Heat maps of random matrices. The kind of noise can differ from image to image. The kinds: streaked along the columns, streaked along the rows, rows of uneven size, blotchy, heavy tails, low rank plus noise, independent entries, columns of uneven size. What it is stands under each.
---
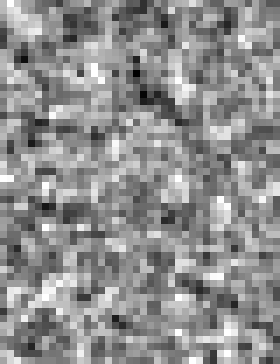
blotchy
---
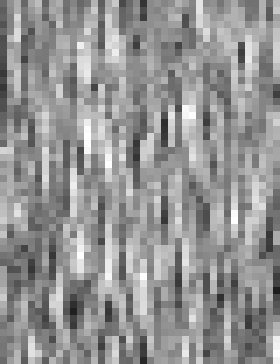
streaked along the columns
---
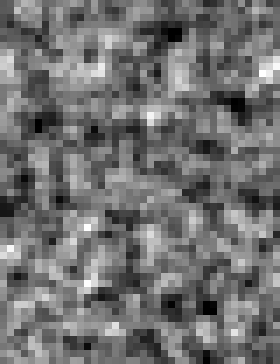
blotchy
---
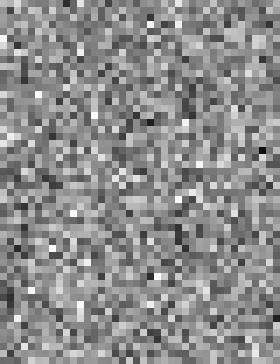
independent entries
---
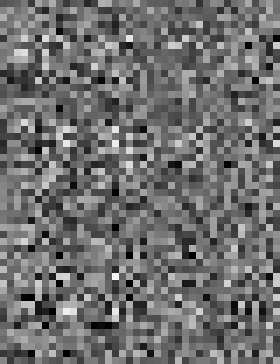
low rank plus noise
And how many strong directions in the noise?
three or four
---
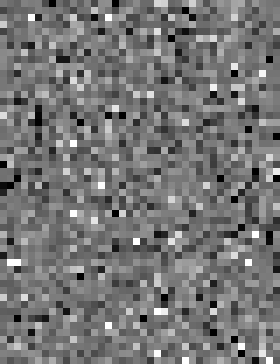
heavy tails
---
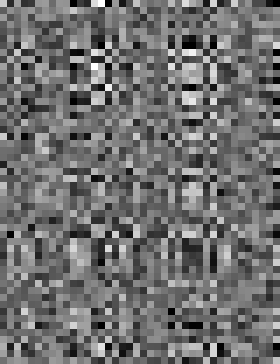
low rank plus noise
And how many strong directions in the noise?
one
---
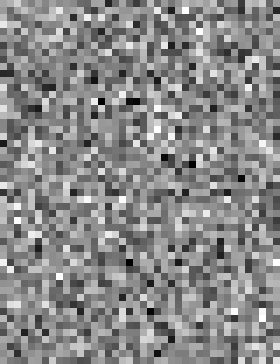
independent entries
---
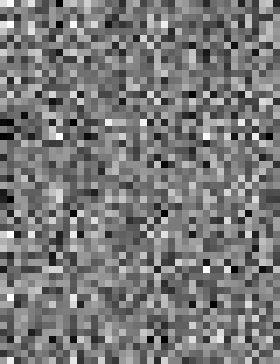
low rank plus noise
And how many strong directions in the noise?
two
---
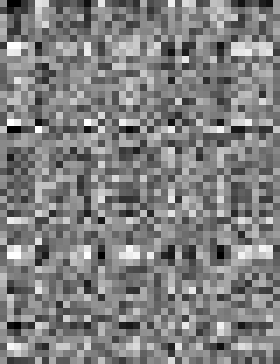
low rank plus noise
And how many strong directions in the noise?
one
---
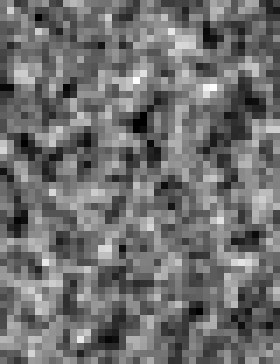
blotchy
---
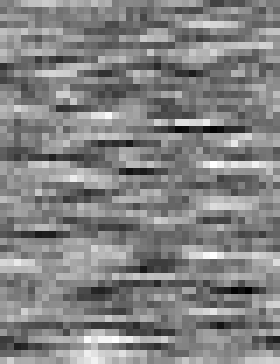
streaked along the rows
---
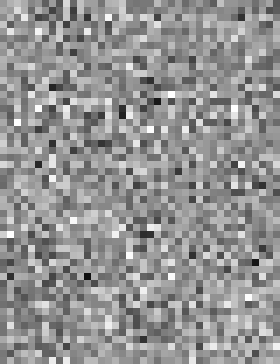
low rank plus noise
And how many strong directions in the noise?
five to eight
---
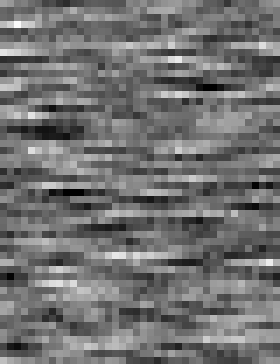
streaked along the rows
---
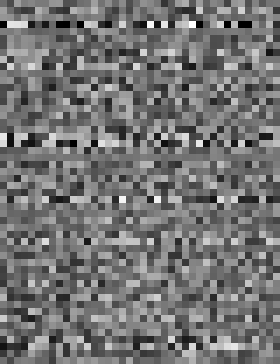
rows of uneven size
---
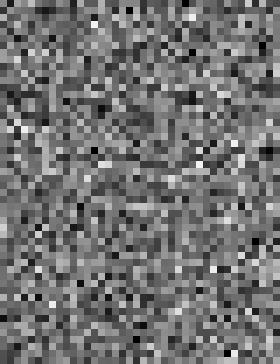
independent entries
